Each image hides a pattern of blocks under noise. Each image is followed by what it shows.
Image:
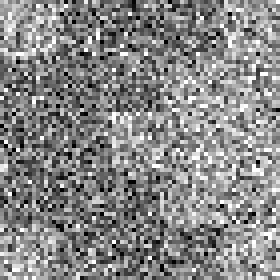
top and bottom mirror each other
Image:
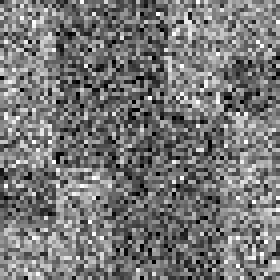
the same after a half turn
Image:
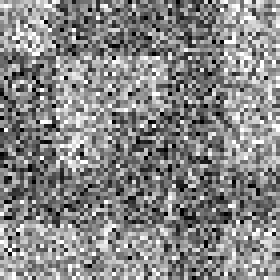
mirrored about the diagonal from the top left
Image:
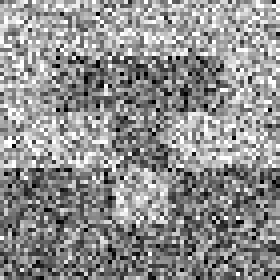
left and right mirror each other
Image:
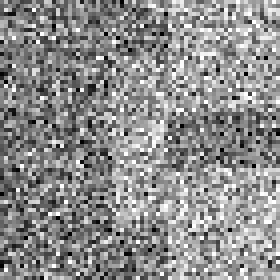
top and bottom mirror each other
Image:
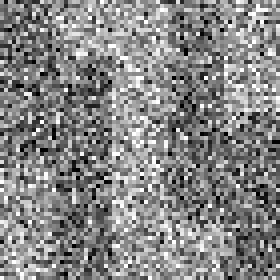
the same after a half turn
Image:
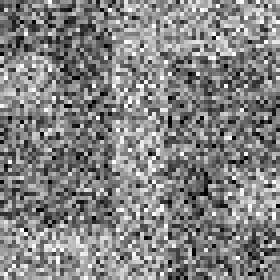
the same after a half turn
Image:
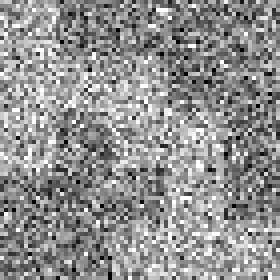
mirrored about the diagonal from the bottom left
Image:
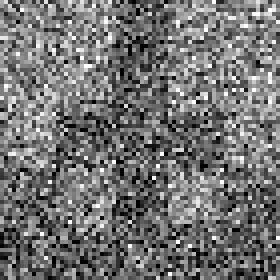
left and right mirror each other
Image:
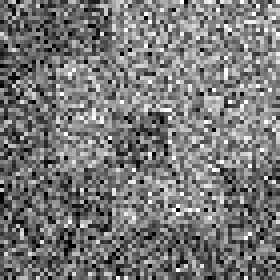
mirrored about the diagonal from the bottom left
